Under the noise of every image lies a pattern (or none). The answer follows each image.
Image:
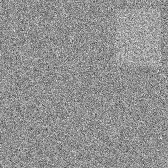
one block
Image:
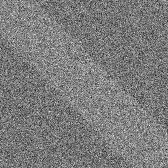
a diagonal band
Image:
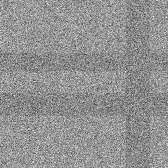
bands of rows crossing bands of columns
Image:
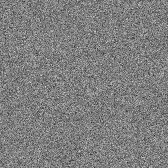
only noise
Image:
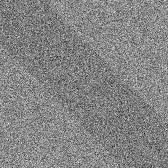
a diagonal band
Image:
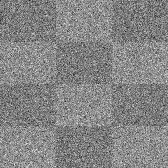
a checkerboard
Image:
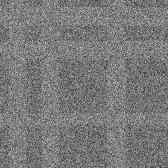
bands of rows crossing bands of columns
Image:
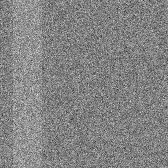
one band of columns
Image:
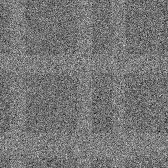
bands of rows crossing bands of columns
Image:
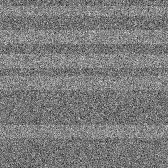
bands of rows
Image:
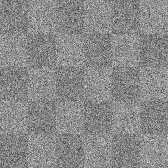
a checkerboard
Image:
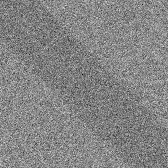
a diagonal band
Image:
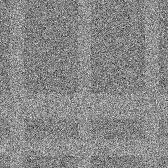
bands of rows crossing bands of columns
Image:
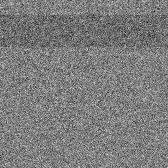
one band of rows
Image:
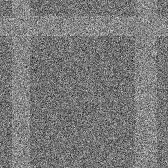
bands of rows crossing bands of columns
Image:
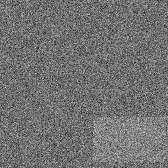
one block
